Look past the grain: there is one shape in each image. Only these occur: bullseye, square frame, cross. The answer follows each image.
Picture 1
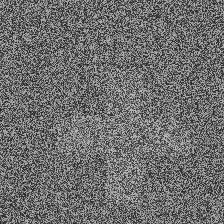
cross
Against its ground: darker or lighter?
lighter
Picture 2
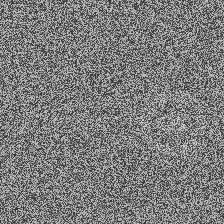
bullseye
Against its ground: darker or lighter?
lighter
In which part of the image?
middle right
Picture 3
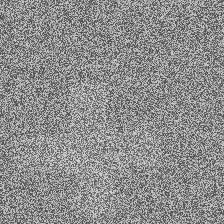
cross
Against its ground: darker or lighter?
lighter
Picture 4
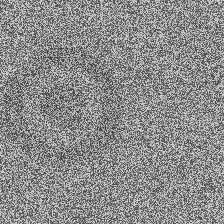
bullseye
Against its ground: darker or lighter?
darker
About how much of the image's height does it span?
half
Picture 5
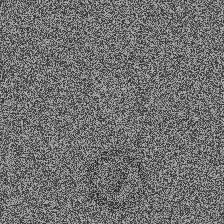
bullseye
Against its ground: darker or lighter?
darker
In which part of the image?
bottom middle
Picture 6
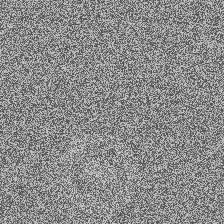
bullseye
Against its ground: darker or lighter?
lighter
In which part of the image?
bottom middle
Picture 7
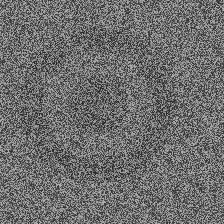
bullseye
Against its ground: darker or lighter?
darker
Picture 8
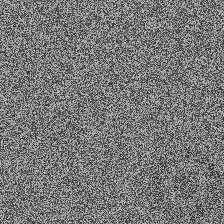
bullseye
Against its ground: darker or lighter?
darker
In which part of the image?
bottom right
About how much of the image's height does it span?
a third
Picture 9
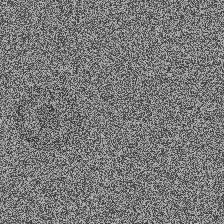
bullseye
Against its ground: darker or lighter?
darker
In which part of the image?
middle left
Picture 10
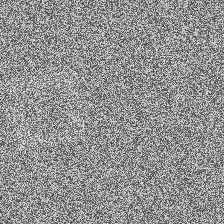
square frame
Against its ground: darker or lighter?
lighter
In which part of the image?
middle left
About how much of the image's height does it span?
a third
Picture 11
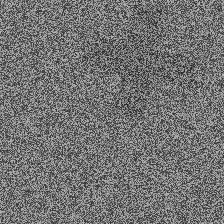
cross
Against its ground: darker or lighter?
darker
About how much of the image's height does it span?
half
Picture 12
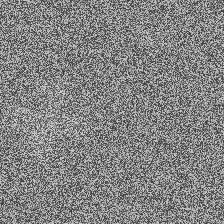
cross
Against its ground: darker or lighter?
lighter
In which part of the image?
middle left
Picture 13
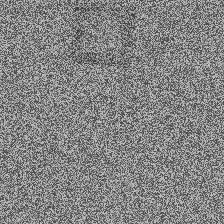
square frame
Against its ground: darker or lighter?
darker
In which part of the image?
top middle
